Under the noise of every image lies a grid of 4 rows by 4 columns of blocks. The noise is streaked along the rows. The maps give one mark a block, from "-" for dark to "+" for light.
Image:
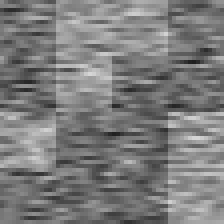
-++-
-+--
+--+
---+
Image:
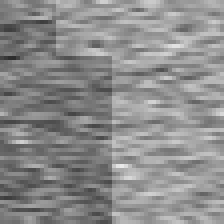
-+++
--++
--++
--++
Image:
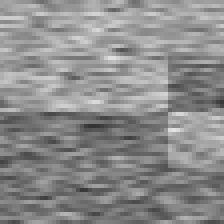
++++
+++-
---+
----
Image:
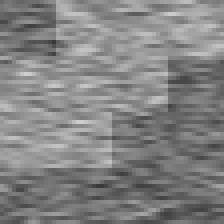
-+++
+++-
++--
----
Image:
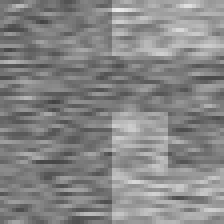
--++
----
--+-
--++
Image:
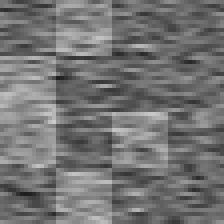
-+--
+---
+-+-
-+--
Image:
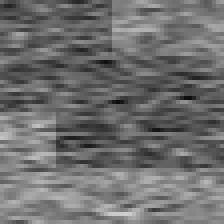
--++
----
+---
++++
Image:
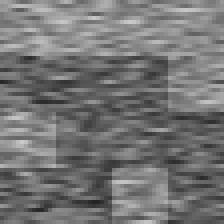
++++
---+
+---
--+-
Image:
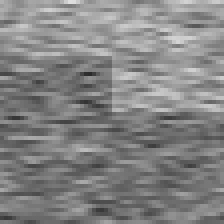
++++
--++
----
----
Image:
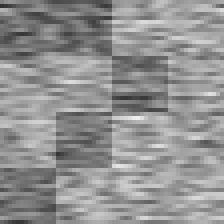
--++
++-+
+-++
-+++
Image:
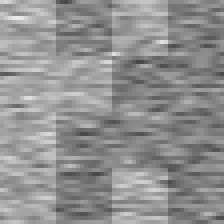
+-+-
++--
+---
+-+-
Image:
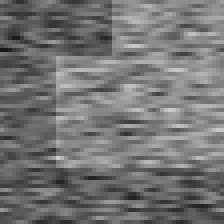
--++
-+++
-+++
----
